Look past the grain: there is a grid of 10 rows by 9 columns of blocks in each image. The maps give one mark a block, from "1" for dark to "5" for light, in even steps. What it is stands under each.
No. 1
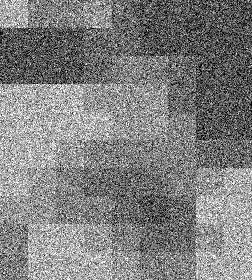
5 3 3 4 2 1 1 1 1
1 1 1 2 2 1 1 1 1
1 1 1 2 3 3 2 1 1
5 5 5 4 4 4 2 1 1
5 5 5 5 4 4 3 1 1
5 5 4 3 3 3 3 2 2
5 4 3 2 2 2 3 4 5
4 4 3 3 2 1 2 5 5
3 5 5 4 3 2 2 4 5
3 5 5 5 4 3 3 5 5
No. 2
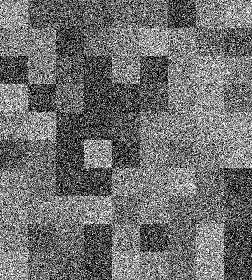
5 2 2 2 3 3 1 4 5
4 4 1 3 4 5 4 3 2
1 4 2 1 4 1 4 5 4
5 1 3 1 1 2 4 5 3
4 5 1 1 2 4 4 5 5
2 3 1 5 1 4 3 4 5
4 3 1 1 4 4 5 3 1
4 4 4 5 3 4 3 3 2
4 2 3 1 4 1 3 5 1
5 3 2 1 5 4 3 5 1
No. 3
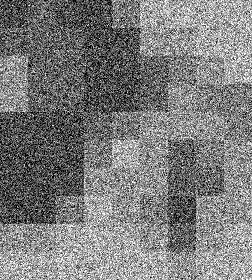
1 2 1 1 3 5 5 5 5
2 2 2 1 1 4 4 5 5
4 2 2 1 1 2 3 4 5
4 2 2 1 1 2 4 3 3
1 1 1 2 3 4 4 4 3
1 1 1 3 5 4 2 3 4
1 1 1 4 4 4 2 2 4
1 1 3 5 4 3 1 4 4
4 4 5 5 5 4 2 4 5
5 5 5 5 5 5 4 5 5
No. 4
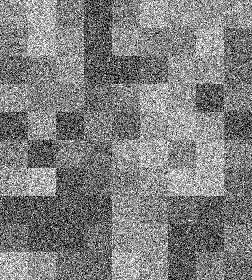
4 5 3 1 3 5 4 4 4
3 5 4 1 4 3 3 5 2
2 3 4 1 1 2 4 4 2
4 3 3 2 3 5 4 1 3
1 4 1 3 2 4 5 4 1
3 1 3 2 4 5 3 5 3
4 5 1 2 3 4 5 5 2
1 1 1 1 4 3 2 1 2
2 1 1 2 4 4 1 1 3
5 4 2 2 5 4 1 3 2
